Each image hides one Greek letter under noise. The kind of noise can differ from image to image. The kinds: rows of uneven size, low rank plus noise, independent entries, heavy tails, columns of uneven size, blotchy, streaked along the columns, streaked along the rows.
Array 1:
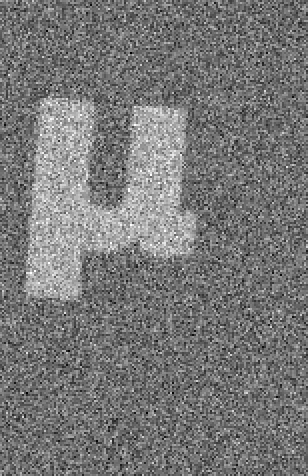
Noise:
independent entries
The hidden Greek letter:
mu
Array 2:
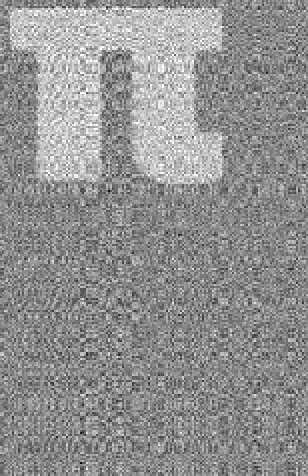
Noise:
low rank plus noise
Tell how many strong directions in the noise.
two
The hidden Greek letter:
pi
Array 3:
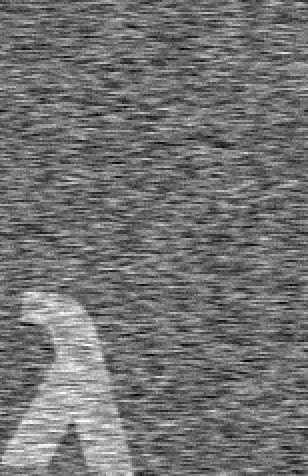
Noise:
streaked along the rows
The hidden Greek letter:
lambda
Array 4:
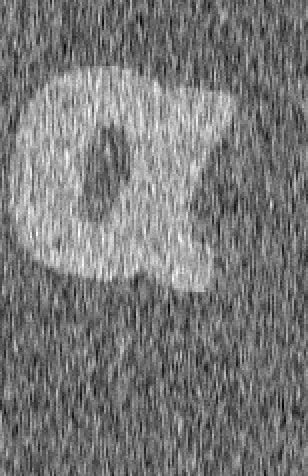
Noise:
streaked along the columns
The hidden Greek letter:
alpha
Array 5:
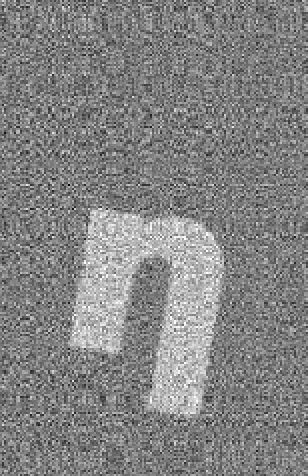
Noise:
low rank plus noise
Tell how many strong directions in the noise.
three or four
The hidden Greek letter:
eta
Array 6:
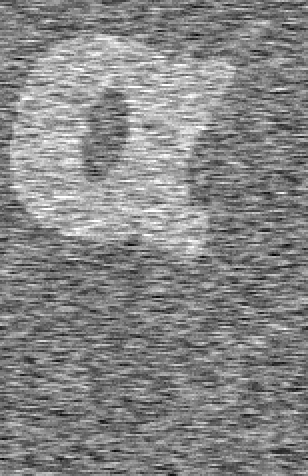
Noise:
streaked along the rows
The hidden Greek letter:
alpha
